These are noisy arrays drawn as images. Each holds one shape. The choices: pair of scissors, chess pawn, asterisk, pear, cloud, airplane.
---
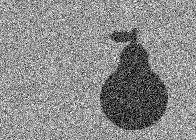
dark pear
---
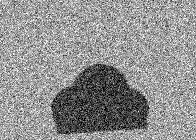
dark cloud
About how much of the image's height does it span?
half
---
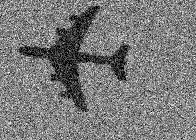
dark airplane
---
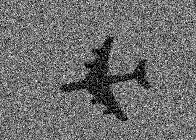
dark airplane
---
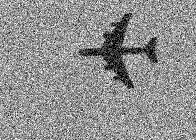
dark airplane
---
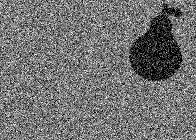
dark pear
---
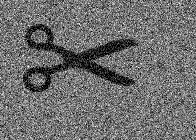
dark pair of scissors
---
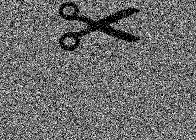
dark pair of scissors, top middle
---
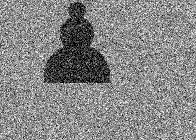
dark chess pawn
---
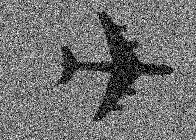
dark airplane
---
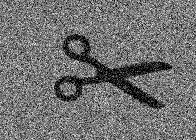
dark pair of scissors
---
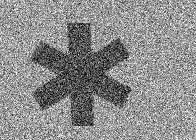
dark asterisk
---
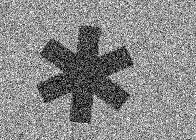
dark asterisk
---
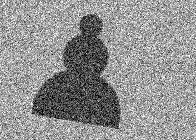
dark chess pawn
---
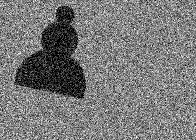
dark chess pawn
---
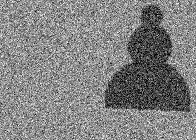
dark chess pawn
